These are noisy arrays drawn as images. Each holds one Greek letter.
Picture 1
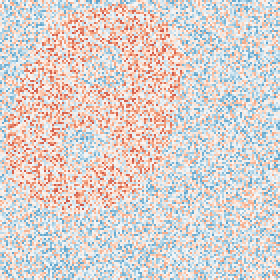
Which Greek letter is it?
theta
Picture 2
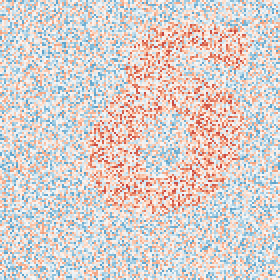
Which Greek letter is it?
delta
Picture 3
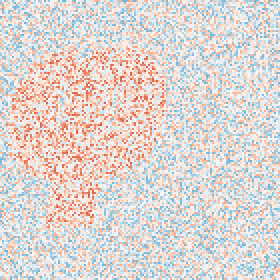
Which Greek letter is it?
phi
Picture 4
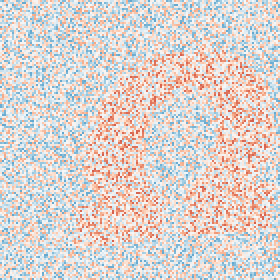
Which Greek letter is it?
omega
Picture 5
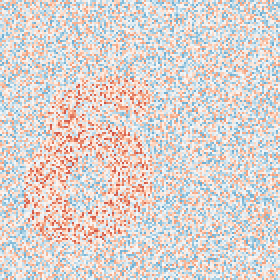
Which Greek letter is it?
delta
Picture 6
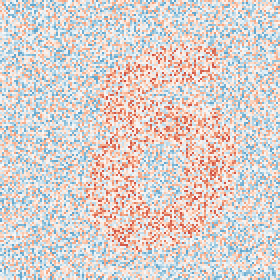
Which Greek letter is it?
delta
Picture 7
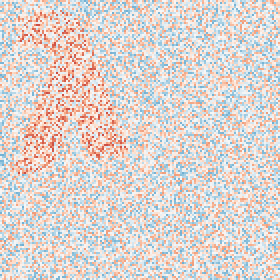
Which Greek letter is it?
lambda
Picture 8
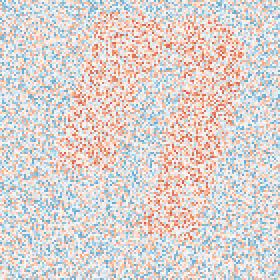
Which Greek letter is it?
eta
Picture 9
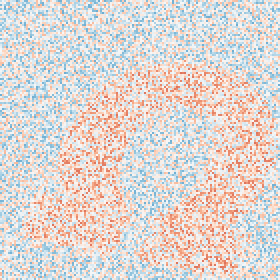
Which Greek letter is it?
omega
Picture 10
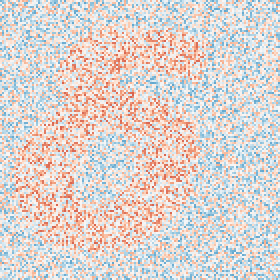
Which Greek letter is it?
delta
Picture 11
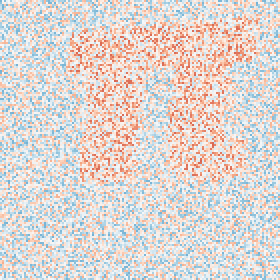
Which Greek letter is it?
pi
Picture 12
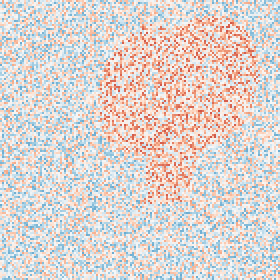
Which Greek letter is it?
phi
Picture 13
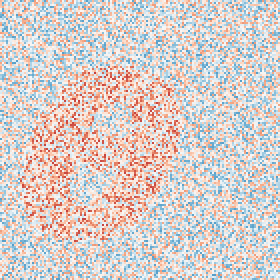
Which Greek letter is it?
theta
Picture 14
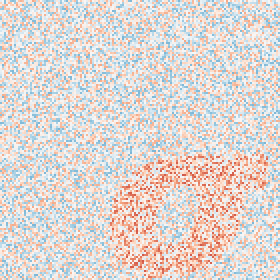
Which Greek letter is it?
sigma
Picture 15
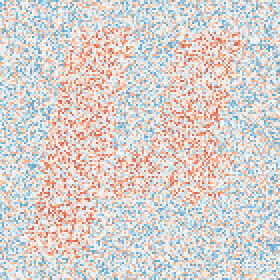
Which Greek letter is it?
mu
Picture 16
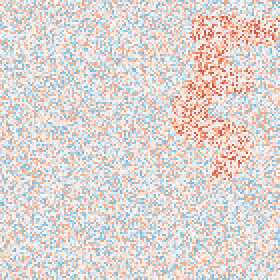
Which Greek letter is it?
xi
